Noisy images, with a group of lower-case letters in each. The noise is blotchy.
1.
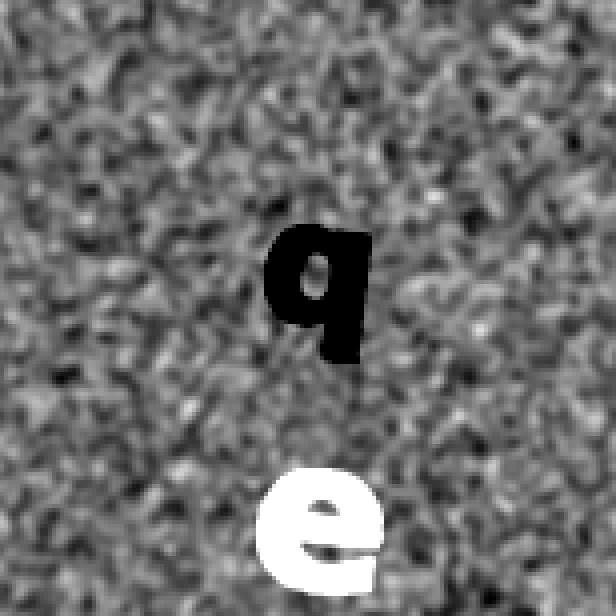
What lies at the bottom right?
nothing
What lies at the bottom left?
nothing
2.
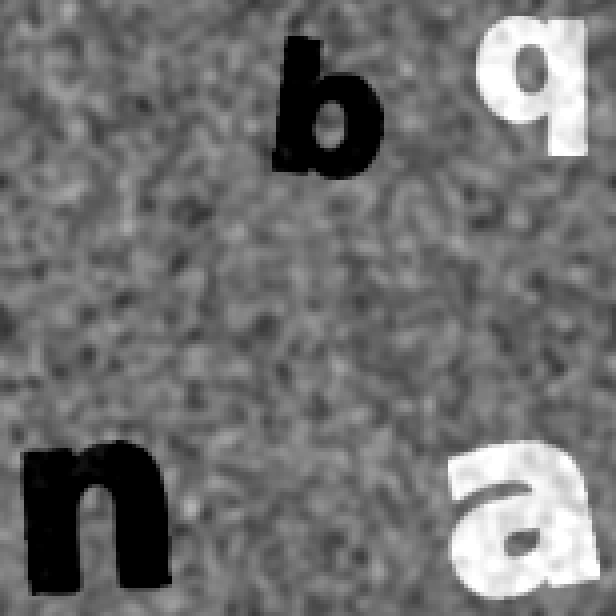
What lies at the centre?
nothing
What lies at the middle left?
nothing
